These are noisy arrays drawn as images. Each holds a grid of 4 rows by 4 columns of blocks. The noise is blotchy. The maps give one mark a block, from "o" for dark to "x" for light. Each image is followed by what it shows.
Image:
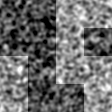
ooxx
ooxo
xoxx
xoox
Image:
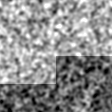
xxxx
xxxx
xxoo
oooo
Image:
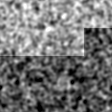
xxxx
xxxo
oooo
oooo
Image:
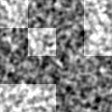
xoox
oxox
oooo
xxoo
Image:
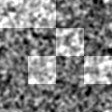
xxoo
ooxo
oxox
oooo
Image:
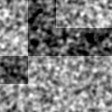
xoxx
xooo
oxxx
xxxx
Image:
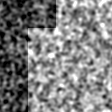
ooxx
oxxx
oxxx
oxxx
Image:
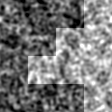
ooox
ooxx
oxxx
ooox
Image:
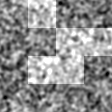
oxoo
ooxx
oxxo
oooo
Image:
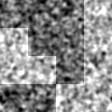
ooox
xoox
xxox
ooxx
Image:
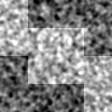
xooo
xxxo
oxxx
ooox
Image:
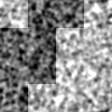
xoox
ooxx
ooxx
oxxx
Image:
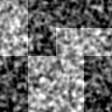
xooo
xoxx
oxxo
oxxo
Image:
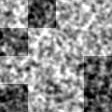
xoxx
oxxx
xxxo
oxxo
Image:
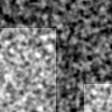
oooo
xxoo
xxoo
xxox
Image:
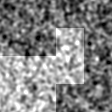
oooo
ooxo
xxxo
xxoo
